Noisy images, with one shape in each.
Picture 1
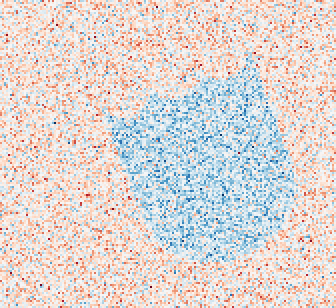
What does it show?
blue ghost
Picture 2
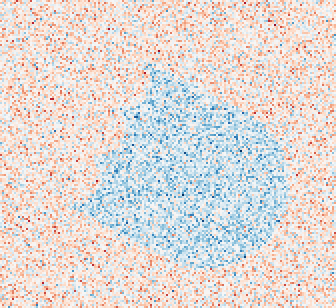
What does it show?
blue ghost
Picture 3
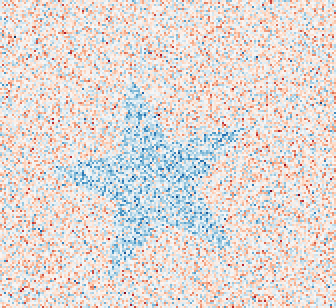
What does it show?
blue star
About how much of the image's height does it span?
two thirds
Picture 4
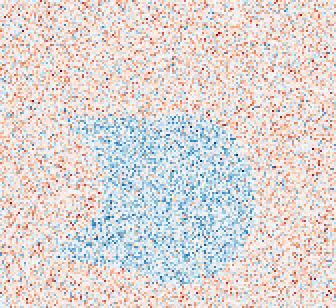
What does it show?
blue cat's head
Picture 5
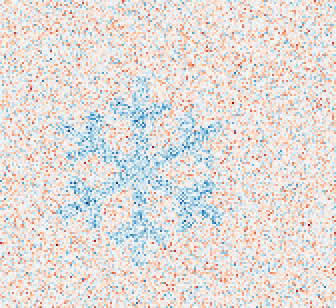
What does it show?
blue snowflake
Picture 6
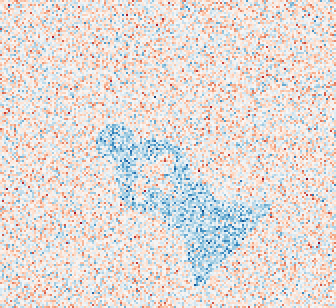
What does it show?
blue chess bishop
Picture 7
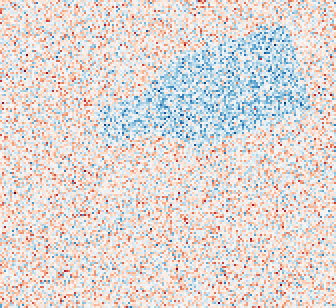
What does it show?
blue bottle
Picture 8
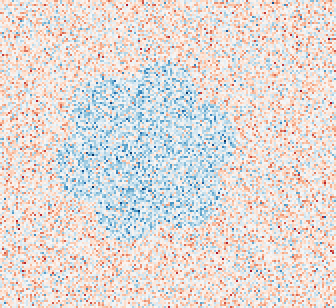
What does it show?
blue flower
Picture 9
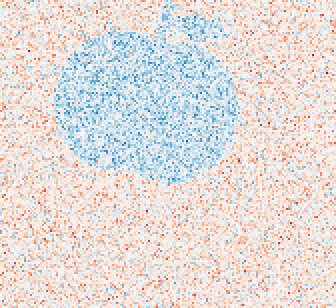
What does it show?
blue apple
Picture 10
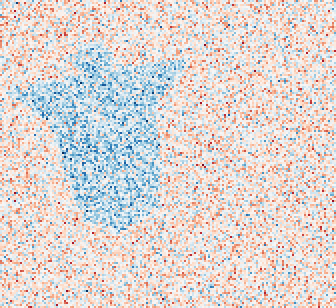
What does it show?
blue bell
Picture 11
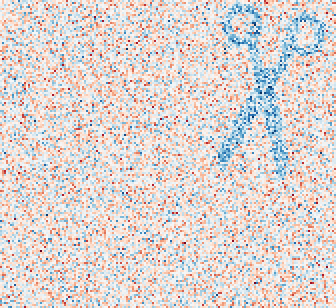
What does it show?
blue pair of scissors
